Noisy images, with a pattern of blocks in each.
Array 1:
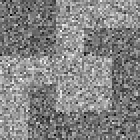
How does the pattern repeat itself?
mirrored about the diagonal from the top left
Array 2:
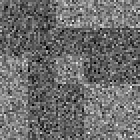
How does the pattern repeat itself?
mirrored about the diagonal from the top left
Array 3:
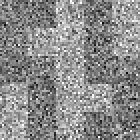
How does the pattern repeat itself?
the same after a half turn
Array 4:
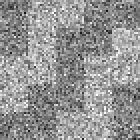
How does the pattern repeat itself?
the same after a half turn
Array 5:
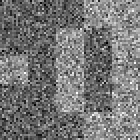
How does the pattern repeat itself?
top and bottom mirror each other
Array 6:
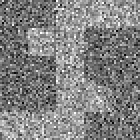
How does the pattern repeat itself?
the same after a half turn
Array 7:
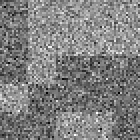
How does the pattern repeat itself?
no symmetry
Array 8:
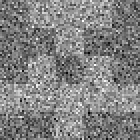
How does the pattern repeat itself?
left and right mirror each other
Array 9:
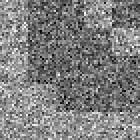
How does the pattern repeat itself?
mirrored about the diagonal from the bottom left
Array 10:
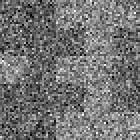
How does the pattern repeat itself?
top and bottom mirror each other
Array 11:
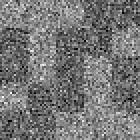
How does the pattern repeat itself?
the same after a half turn
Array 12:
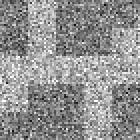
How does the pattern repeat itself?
the same after a half turn
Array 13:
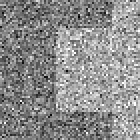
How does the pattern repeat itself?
top and bottom mirror each other
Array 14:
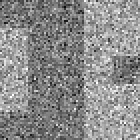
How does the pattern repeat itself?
top and bottom mirror each other
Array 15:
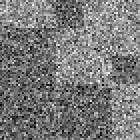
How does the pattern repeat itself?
mirrored about the diagonal from the bottom left
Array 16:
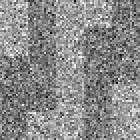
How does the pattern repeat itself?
the same after a half turn
